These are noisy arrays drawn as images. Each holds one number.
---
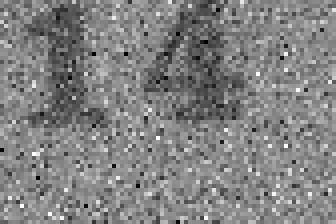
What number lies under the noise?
14
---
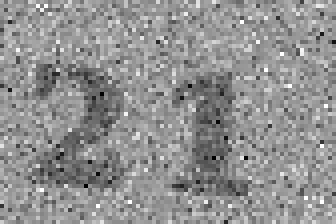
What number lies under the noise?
21
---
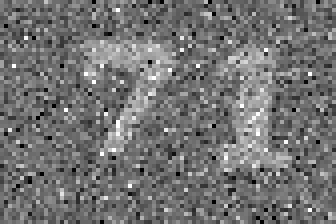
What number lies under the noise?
71
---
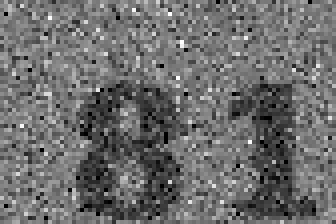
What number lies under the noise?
81
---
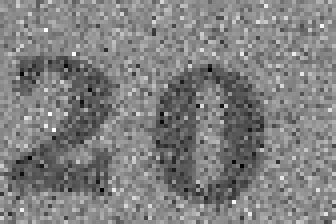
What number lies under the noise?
20
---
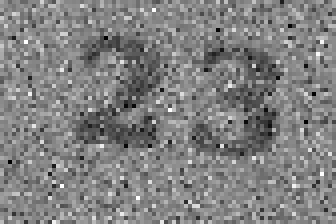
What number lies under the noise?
23
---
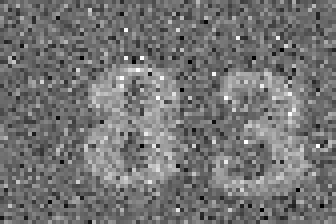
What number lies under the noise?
83
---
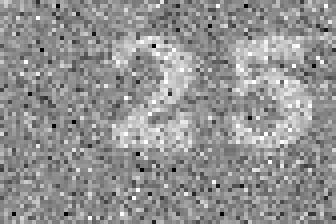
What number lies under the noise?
25
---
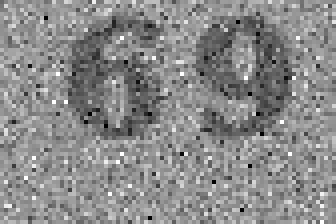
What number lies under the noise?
69
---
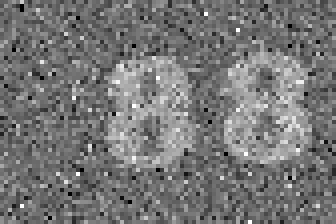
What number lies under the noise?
88
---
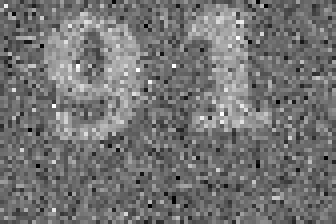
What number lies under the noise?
91
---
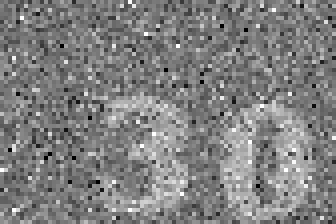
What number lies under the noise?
30
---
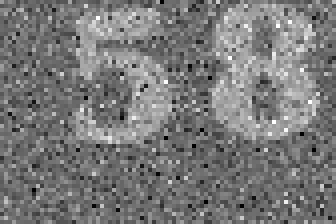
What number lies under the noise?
58
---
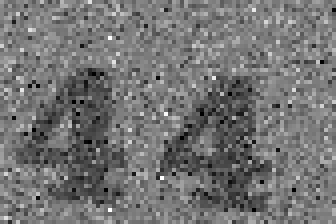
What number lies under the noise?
44
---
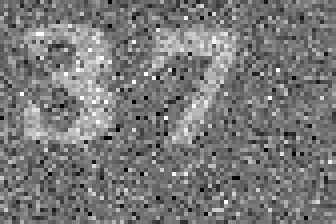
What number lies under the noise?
37
